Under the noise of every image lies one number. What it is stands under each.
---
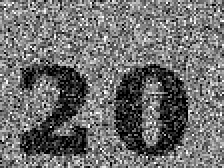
20
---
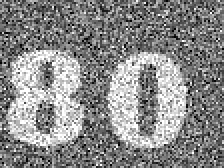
80
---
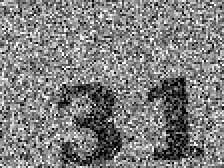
31
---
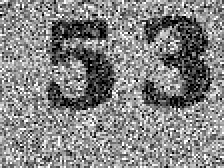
53
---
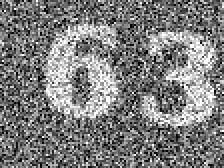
63
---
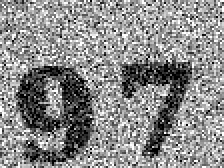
97
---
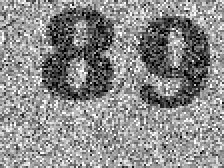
89
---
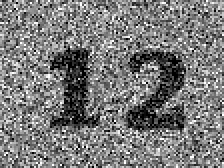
12
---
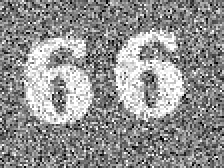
66
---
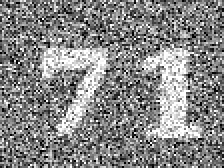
71
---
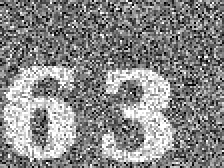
63
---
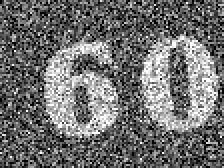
60
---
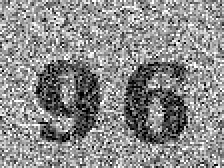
96
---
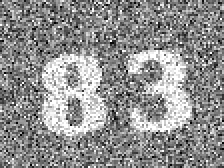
83
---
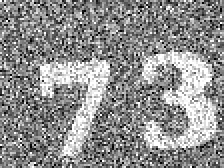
73
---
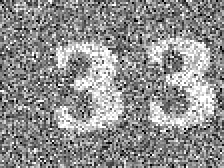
33
